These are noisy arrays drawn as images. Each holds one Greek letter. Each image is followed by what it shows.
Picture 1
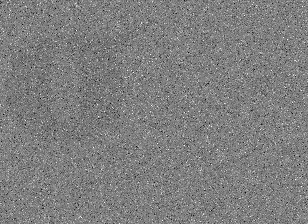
dark sigma
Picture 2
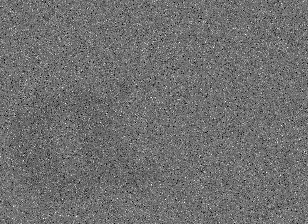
dark alpha
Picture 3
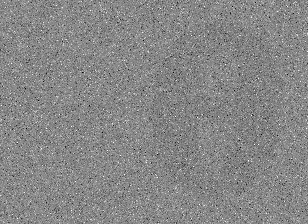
dark theta
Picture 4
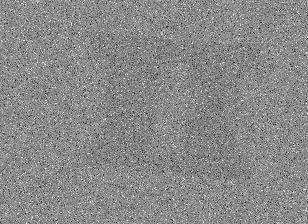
dark pi
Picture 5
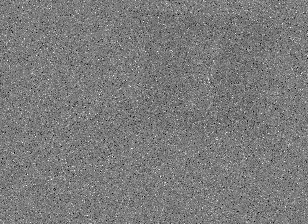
dark pi
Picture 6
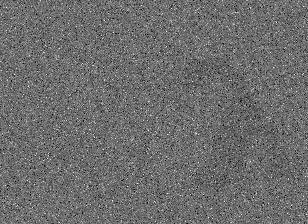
dark lambda
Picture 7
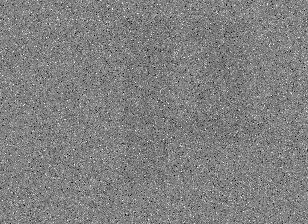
dark mu
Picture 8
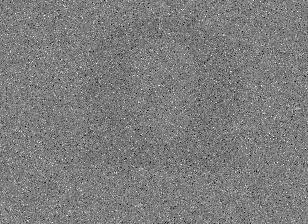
dark omega
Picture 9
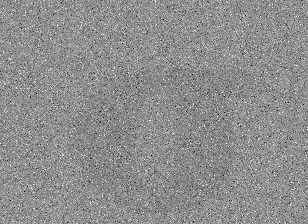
dark sigma
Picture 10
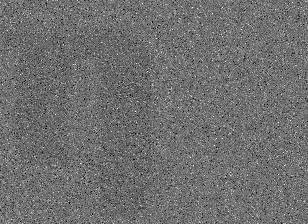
dark eta
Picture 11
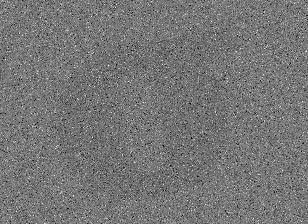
dark sigma
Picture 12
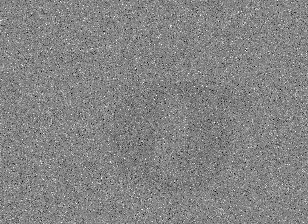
dark sigma
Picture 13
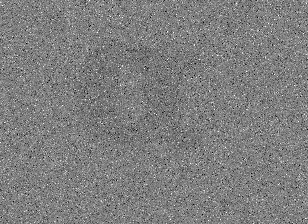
dark alpha
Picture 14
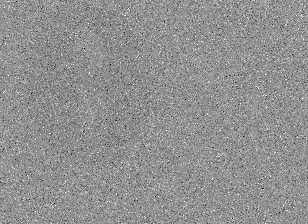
dark theta
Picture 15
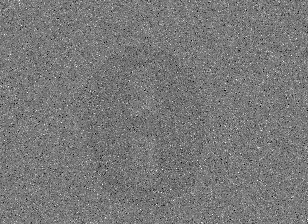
dark theta
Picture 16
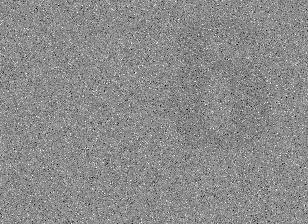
dark delta
